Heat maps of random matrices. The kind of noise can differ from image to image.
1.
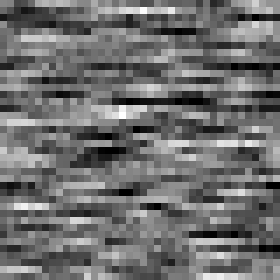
streaked along the rows
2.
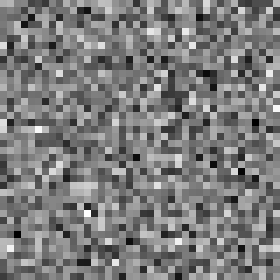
independent entries
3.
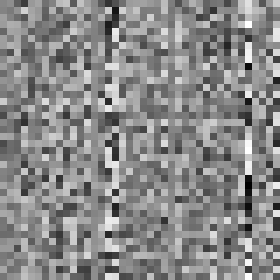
columns of uneven size
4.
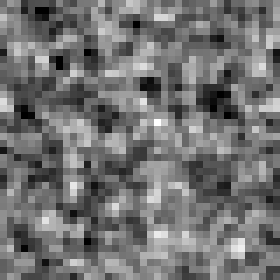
blotchy
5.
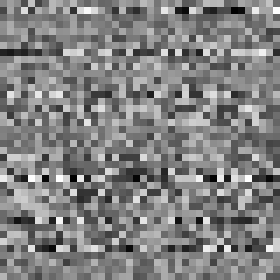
rows of uneven size
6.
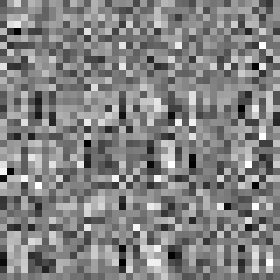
low rank plus noise
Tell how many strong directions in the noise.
two
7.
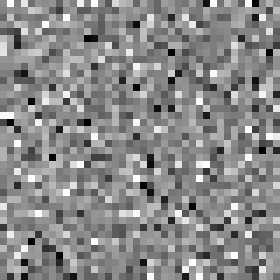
heavy tails
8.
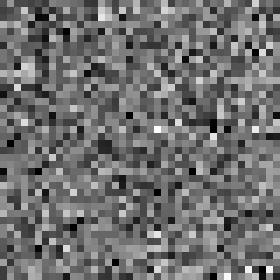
independent entries
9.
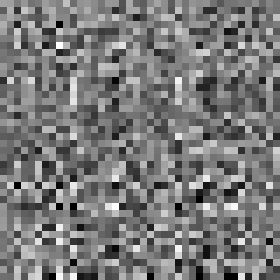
low rank plus noise
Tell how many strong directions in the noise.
two
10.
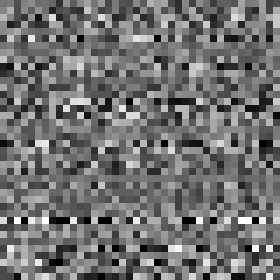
rows of uneven size
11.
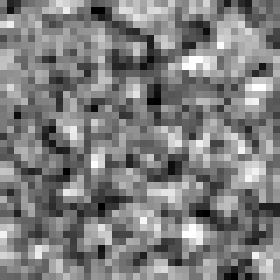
blotchy
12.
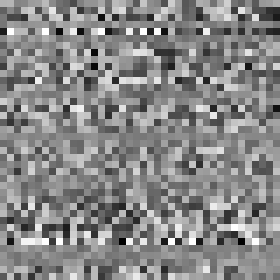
rows of uneven size
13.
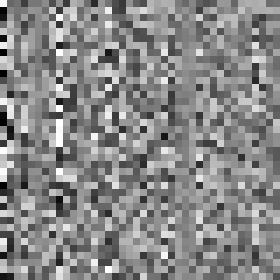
columns of uneven size
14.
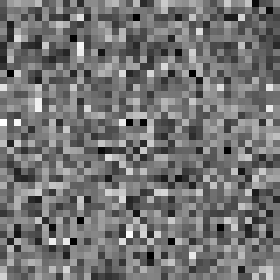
low rank plus noise
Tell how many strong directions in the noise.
three or four
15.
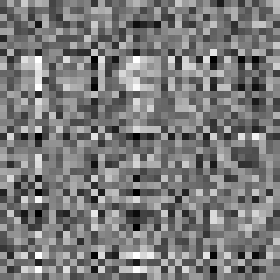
low rank plus noise
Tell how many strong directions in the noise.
one
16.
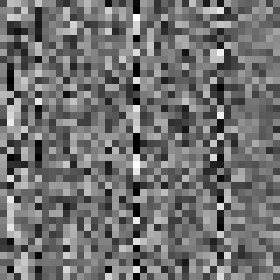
columns of uneven size
